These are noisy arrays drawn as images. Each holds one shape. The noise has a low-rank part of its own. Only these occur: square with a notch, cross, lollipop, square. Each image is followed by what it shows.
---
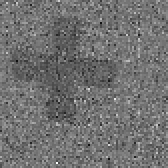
dark cross
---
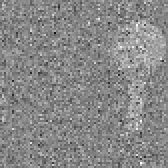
light lollipop
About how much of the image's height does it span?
two thirds
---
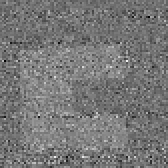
light square with a notch
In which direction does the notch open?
right
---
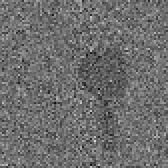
dark lollipop
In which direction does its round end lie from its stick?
up
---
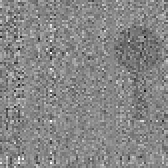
dark lollipop
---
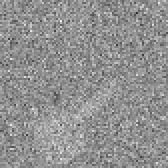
light lollipop
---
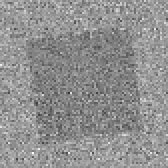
dark square
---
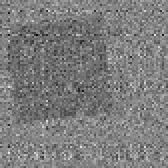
dark square
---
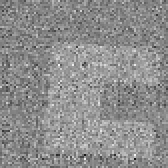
light square with a notch
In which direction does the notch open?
right
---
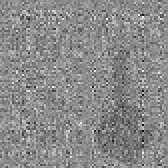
dark lollipop
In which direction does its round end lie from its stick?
down
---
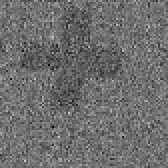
dark cross
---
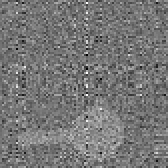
light lollipop
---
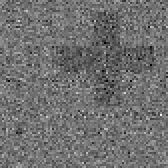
dark cross
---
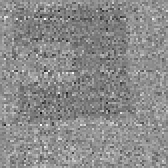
dark square with a notch
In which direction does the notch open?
left
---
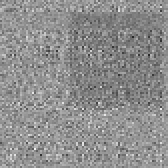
dark square
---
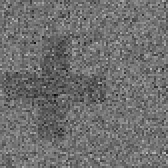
dark cross
